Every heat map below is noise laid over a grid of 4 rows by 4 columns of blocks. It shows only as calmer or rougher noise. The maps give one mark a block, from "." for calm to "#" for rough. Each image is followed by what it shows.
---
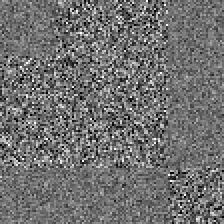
. # # .
# # # .
# # # .
. . . #
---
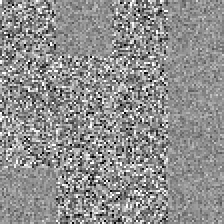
# . # .
# # # .
# # # .
. # # .
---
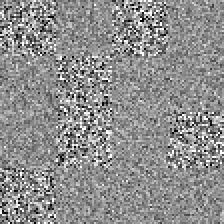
# . # .
. # . .
. # . #
# . . .
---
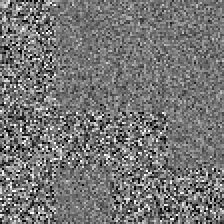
# . . .
# . . .
# # # .
# . # #
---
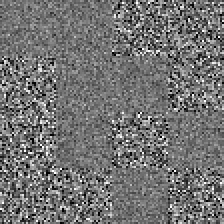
. . # #
# . . #
# . # .
# # . #
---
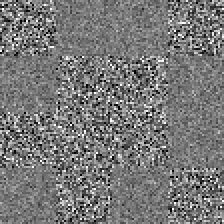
# . . #
. # # .
# # # .
. # . #
